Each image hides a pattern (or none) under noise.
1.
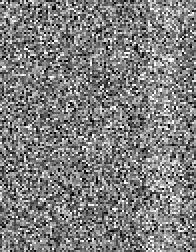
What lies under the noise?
one vertical stripe
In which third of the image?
right
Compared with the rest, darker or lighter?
lighter
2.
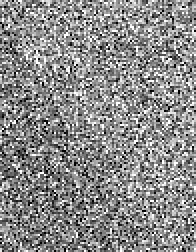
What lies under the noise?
a sharp edge
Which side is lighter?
top right
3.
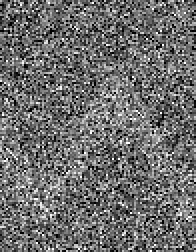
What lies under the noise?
a wavy band
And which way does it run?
left to right
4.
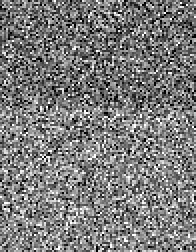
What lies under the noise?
a sharp edge
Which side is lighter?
bottom
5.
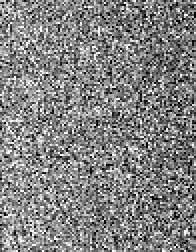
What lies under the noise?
a smooth slope
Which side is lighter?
left
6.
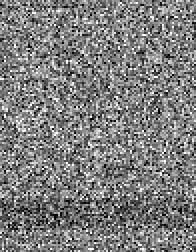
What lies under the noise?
one horizontal stripe
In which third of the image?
bottom
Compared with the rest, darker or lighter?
darker
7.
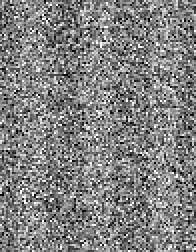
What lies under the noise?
vertical stripes
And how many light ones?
3
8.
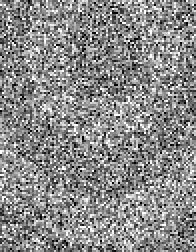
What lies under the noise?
rings round one point
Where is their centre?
top middle
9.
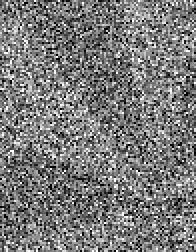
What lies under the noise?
spokes from one point
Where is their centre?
bottom right
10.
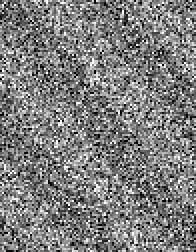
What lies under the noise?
diagonal stripes
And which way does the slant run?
top left to bottom right
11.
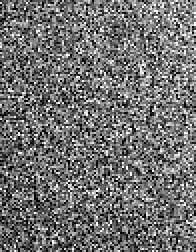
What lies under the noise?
a smooth slope
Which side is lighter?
top right
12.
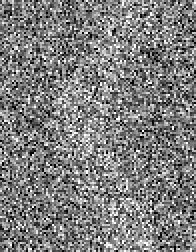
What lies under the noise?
a wavy band
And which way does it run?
top to bottom
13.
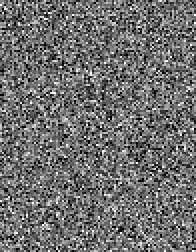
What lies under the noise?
only noise
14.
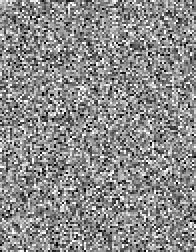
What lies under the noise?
only noise
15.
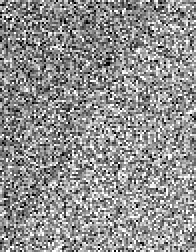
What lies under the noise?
a sharp edge
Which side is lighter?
bottom right
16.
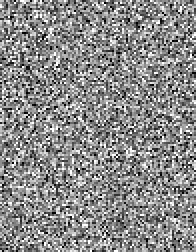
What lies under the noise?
only noise
